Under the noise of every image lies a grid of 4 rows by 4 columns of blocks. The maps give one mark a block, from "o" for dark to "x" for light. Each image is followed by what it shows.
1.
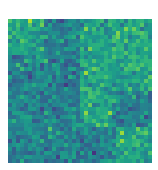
x o x x
o o x x
o o x o
o o o x
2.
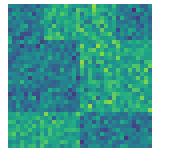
o x x o
o o x x
o o x x
x x o o
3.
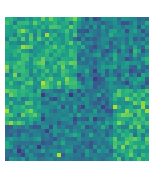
x x o o
x x o o
x o o x
o o o x
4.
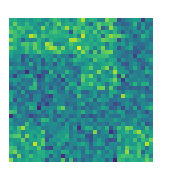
x x x o
o o x o
o o o o
x o o x
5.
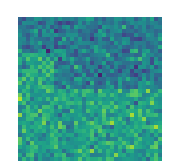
o o o o
x o o o
x x x x
x x x x
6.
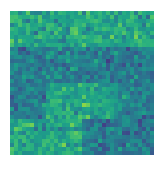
x x x x
o o o o
o x x o
x x o o
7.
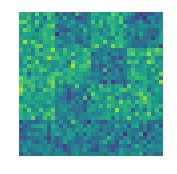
x o x o
x x o x
x o x x
o o o o
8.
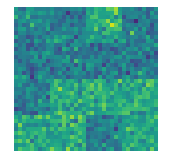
o o x o
o o o o
o x x x
x x o x
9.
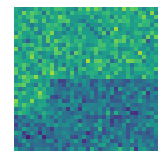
x x x x
x x x x
x o o o
o o o o
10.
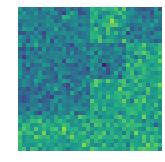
o o x o
o o o x
o o x x
x x x x
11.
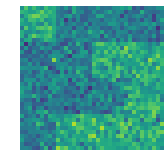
x o o o
o o x x
o o o x
o x x x
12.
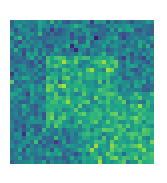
o o o o
o x x o
o x x x
o o x x
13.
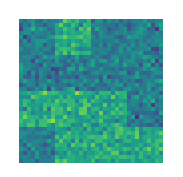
o x o o
o o o o
x x x o
o x x x
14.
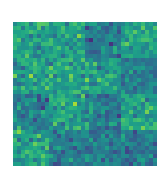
x x o x
x x x o
o x o x
x o o o
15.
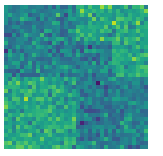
o o x x
o o o x
x x o o
x x o o
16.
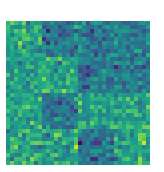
x o o o
x x o o
x o x x
x x o x
